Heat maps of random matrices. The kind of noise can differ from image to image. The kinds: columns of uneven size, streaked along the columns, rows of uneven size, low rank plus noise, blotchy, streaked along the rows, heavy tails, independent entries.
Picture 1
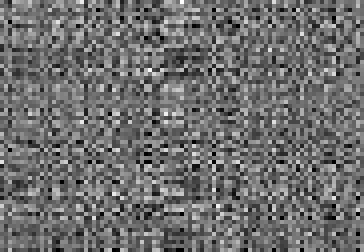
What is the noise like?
low rank plus noise
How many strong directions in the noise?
two
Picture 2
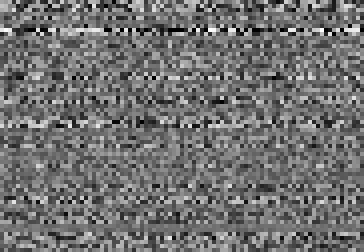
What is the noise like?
rows of uneven size
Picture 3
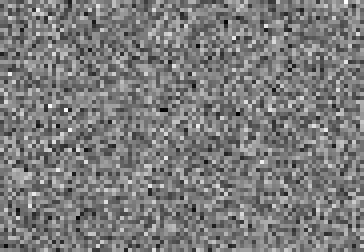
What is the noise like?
independent entries
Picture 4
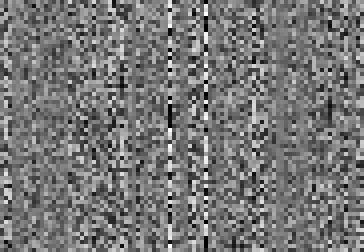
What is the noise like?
columns of uneven size
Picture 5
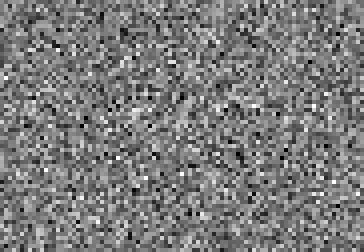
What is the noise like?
independent entries
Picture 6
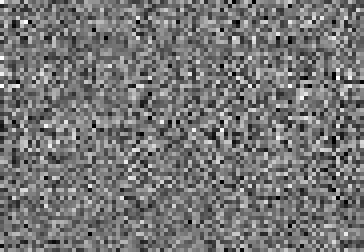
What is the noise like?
low rank plus noise
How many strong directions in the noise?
five to eight
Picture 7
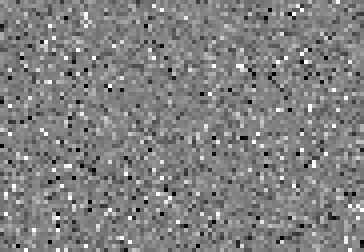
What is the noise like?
heavy tails
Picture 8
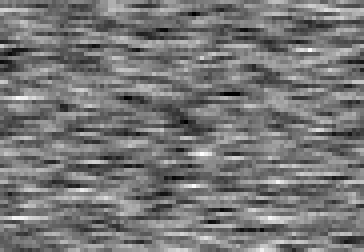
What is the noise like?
streaked along the rows
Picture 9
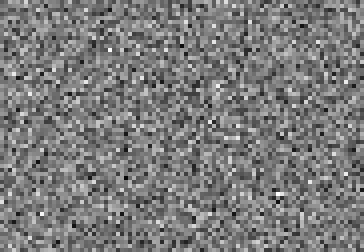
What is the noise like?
independent entries
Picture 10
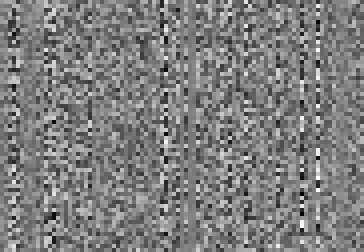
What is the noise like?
columns of uneven size
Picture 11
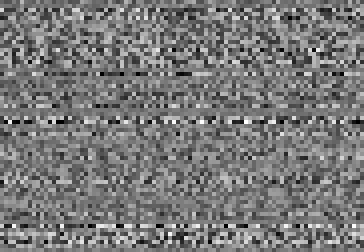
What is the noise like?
rows of uneven size
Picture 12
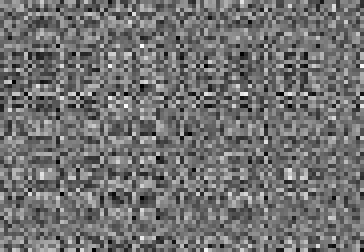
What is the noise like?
low rank plus noise
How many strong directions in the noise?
two
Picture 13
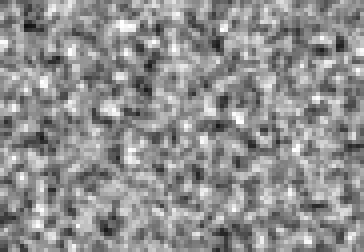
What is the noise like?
blotchy
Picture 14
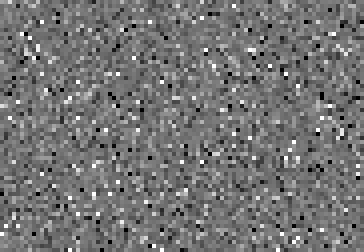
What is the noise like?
heavy tails
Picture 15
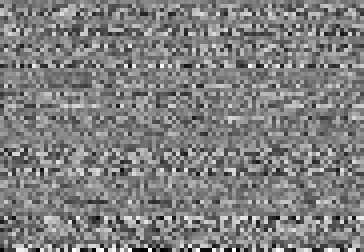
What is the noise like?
rows of uneven size
